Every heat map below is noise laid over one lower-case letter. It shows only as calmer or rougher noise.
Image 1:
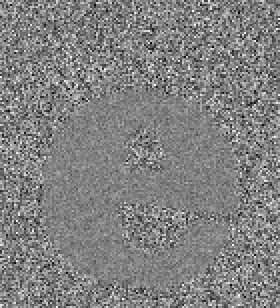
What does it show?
calm e
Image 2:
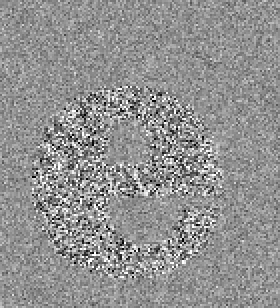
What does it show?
rough e
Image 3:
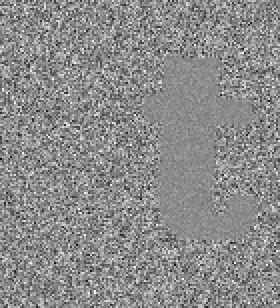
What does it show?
calm t
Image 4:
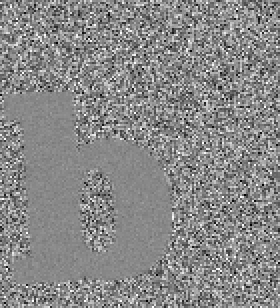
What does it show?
calm b
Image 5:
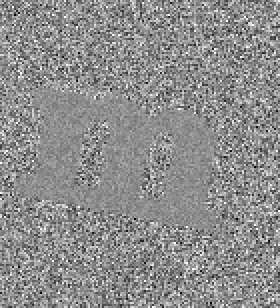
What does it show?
calm m
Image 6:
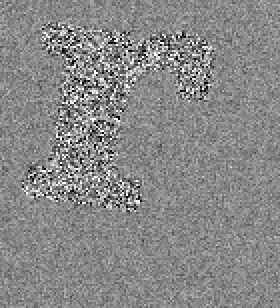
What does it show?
rough r
